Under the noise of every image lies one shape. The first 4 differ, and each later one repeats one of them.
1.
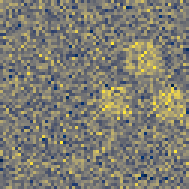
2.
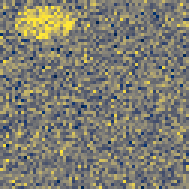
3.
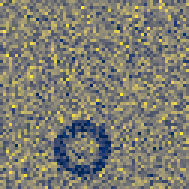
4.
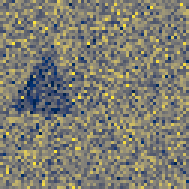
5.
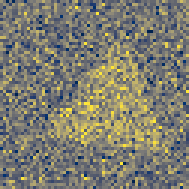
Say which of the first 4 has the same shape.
4
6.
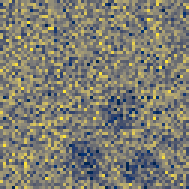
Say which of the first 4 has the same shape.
1
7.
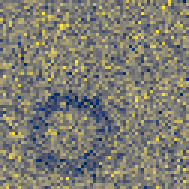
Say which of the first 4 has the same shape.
3
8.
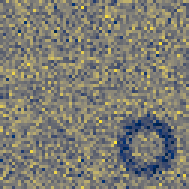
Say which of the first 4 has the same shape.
3
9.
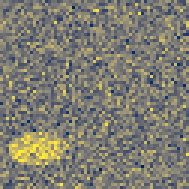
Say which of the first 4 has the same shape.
2
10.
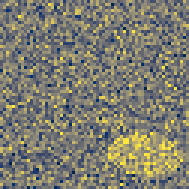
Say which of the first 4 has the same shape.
2
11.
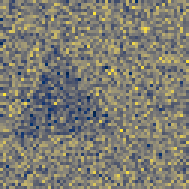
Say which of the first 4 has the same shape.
4
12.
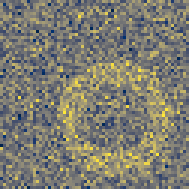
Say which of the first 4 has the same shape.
3
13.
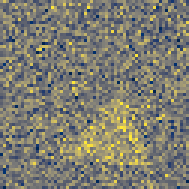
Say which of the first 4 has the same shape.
4
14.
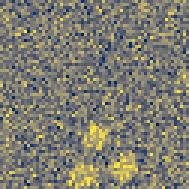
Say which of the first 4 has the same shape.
1
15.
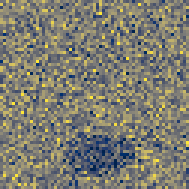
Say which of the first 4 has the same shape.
2
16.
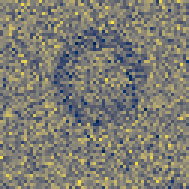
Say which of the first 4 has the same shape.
3
